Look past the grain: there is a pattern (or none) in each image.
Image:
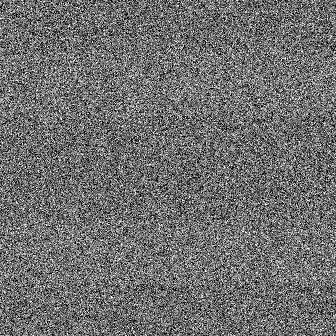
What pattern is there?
horizontal stripes
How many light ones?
2
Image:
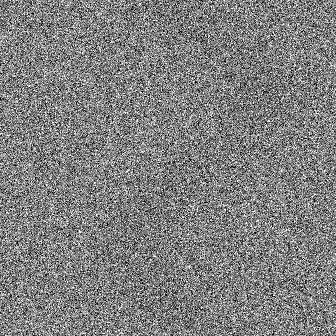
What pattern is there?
a wavy band
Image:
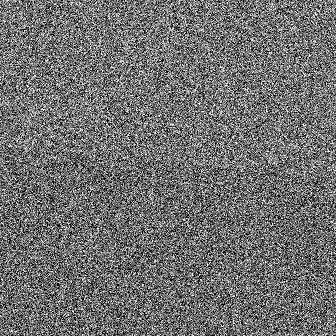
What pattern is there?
a sharp edge
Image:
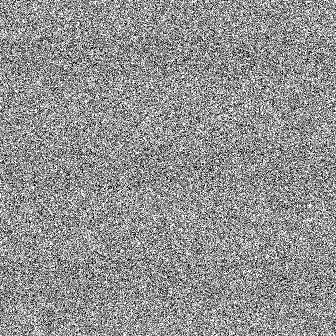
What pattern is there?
horizontal stripes
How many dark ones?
3
